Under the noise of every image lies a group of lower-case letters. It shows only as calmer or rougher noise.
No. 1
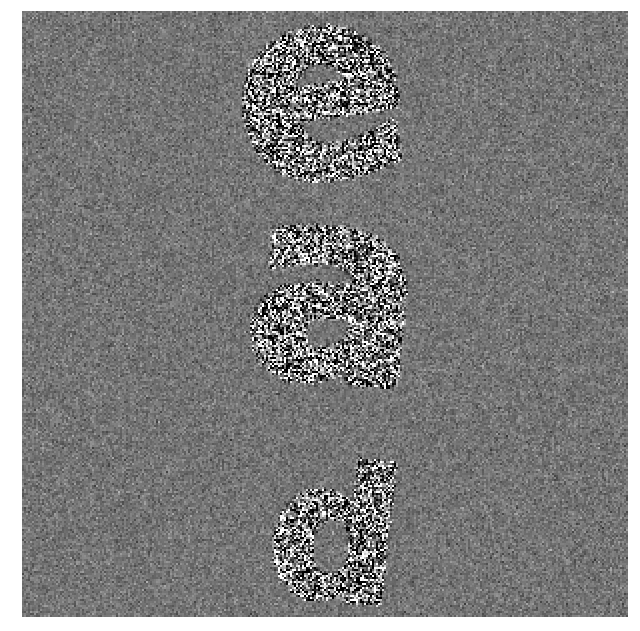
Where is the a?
centre
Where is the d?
bottom middle
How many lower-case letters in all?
3
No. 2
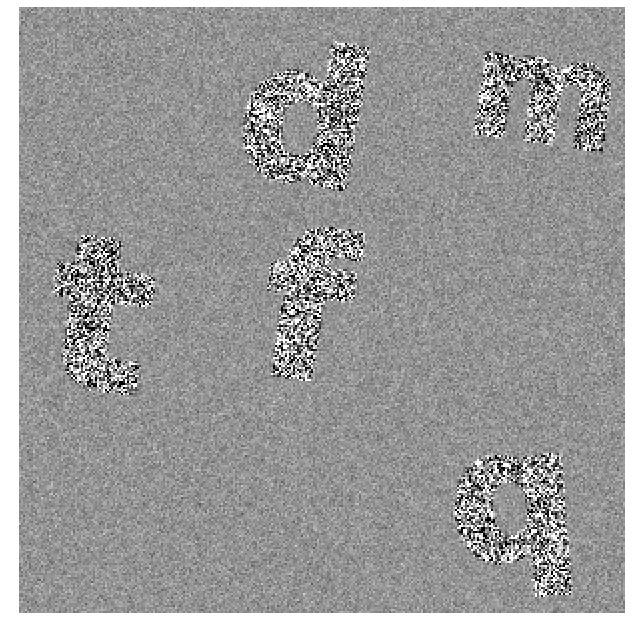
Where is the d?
top middle
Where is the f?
centre
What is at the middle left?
t
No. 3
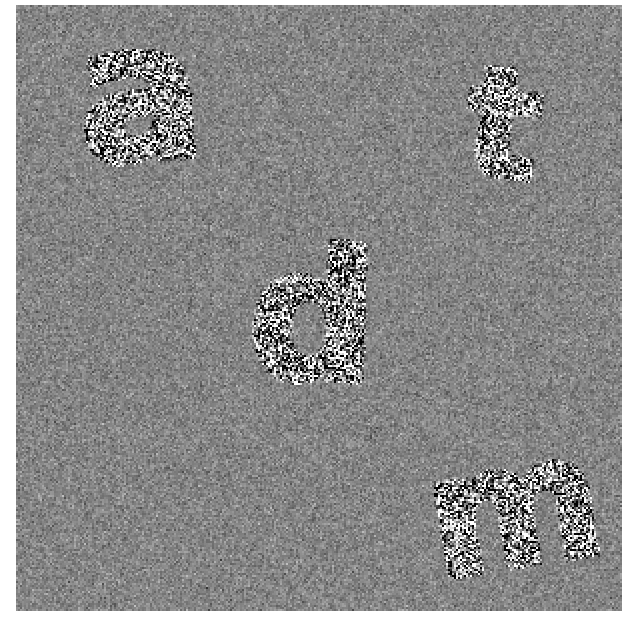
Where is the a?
top left
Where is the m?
bottom right
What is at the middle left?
nothing
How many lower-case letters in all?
4
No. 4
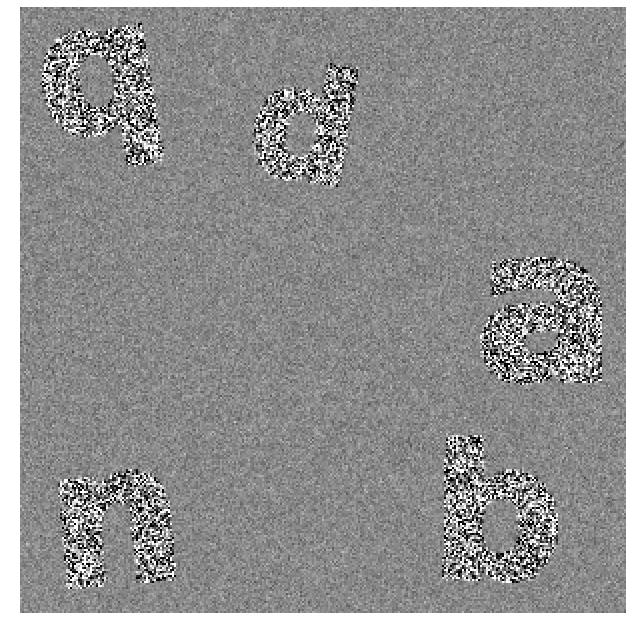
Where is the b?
bottom right
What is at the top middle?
d
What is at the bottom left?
n
